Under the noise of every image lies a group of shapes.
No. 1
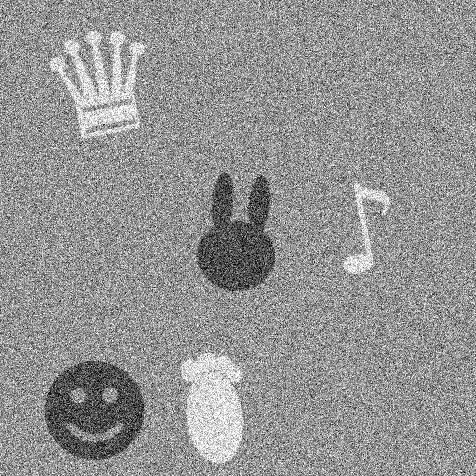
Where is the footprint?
bottom middle
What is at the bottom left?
smiling face
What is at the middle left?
nothing
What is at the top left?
chess queen
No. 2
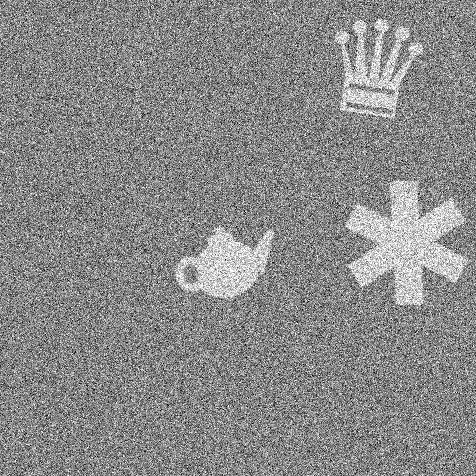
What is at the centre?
teapot
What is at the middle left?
nothing
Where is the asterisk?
middle right
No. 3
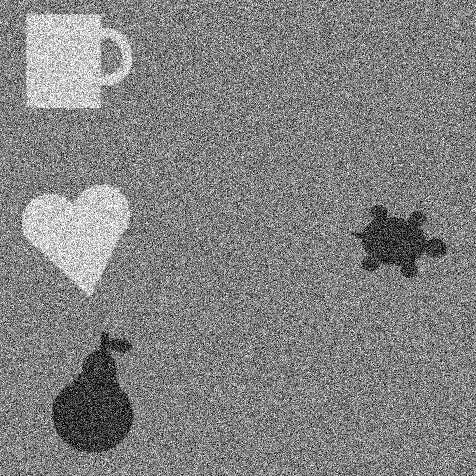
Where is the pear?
bottom left
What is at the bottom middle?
nothing
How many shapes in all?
4
